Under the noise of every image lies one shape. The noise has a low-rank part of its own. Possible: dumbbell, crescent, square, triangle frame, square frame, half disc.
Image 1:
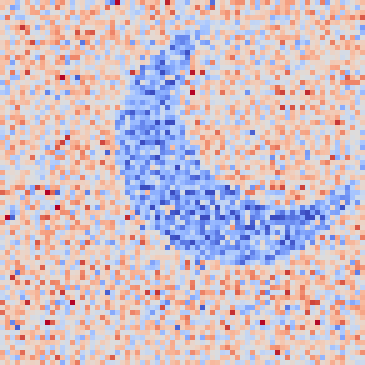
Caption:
blue crescent
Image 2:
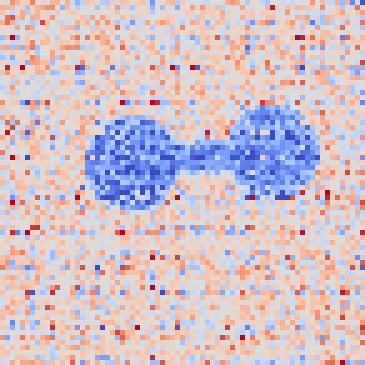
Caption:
blue dumbbell
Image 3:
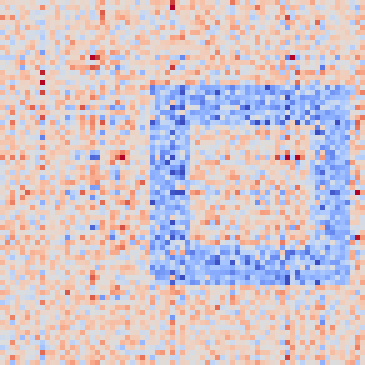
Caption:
blue square frame
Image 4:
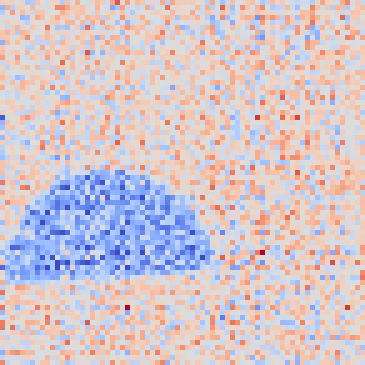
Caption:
blue half disc
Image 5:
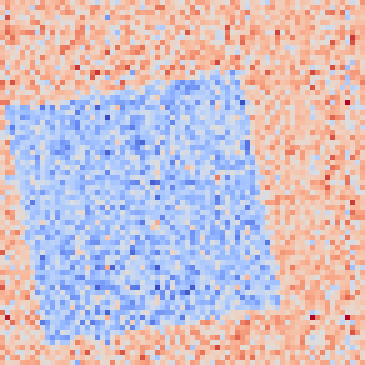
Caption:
blue square
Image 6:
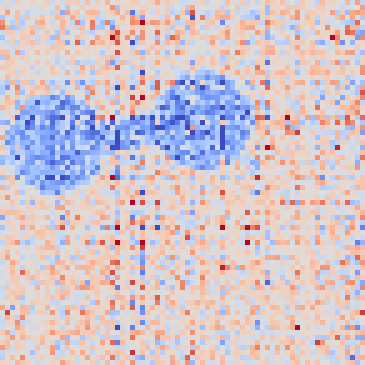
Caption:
blue dumbbell
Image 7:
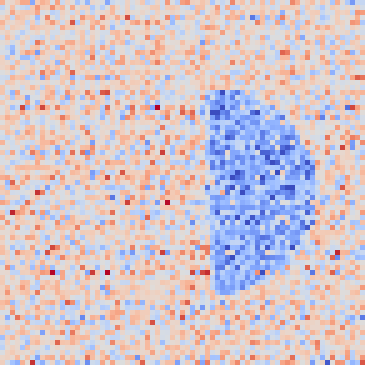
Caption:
blue half disc
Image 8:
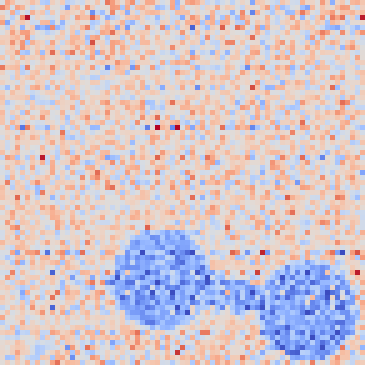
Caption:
blue dumbbell
